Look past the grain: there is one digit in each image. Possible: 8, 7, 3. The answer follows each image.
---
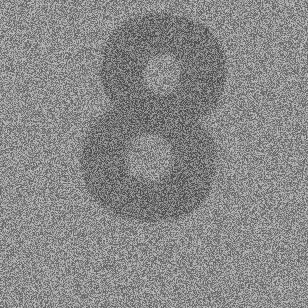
8
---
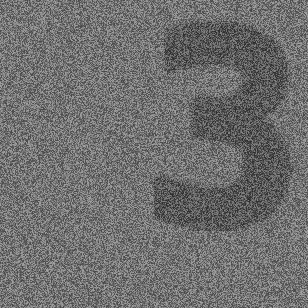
3
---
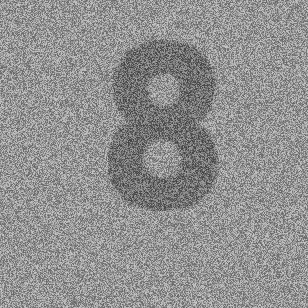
8
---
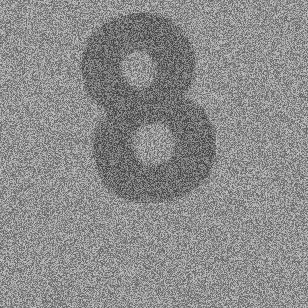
8
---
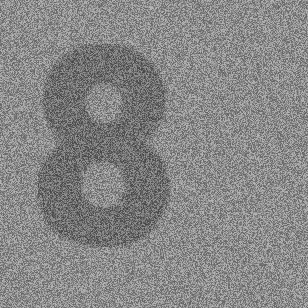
8
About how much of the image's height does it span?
two thirds
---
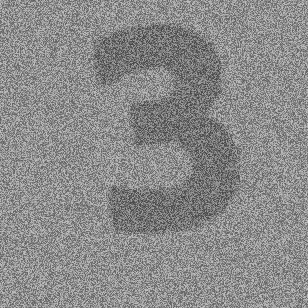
3
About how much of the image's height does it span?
two thirds
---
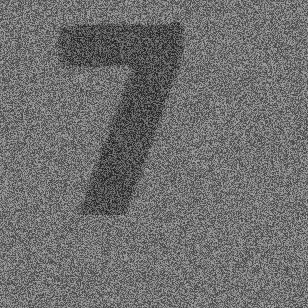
7
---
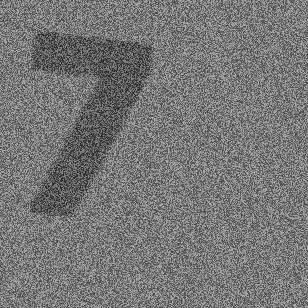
7
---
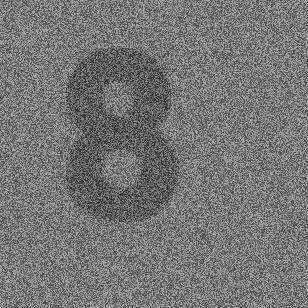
8
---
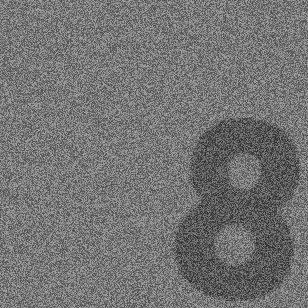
8
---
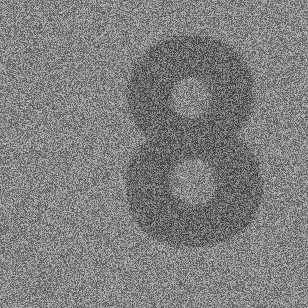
8
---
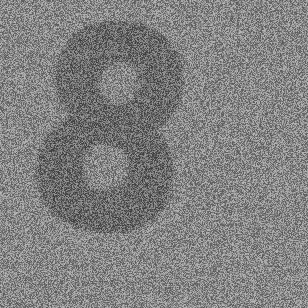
8
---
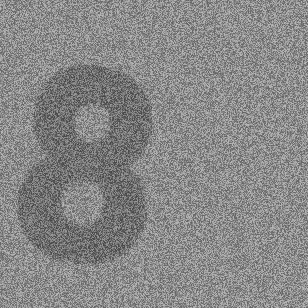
8
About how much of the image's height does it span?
two thirds
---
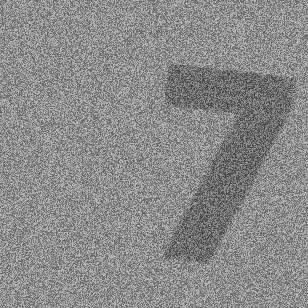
7
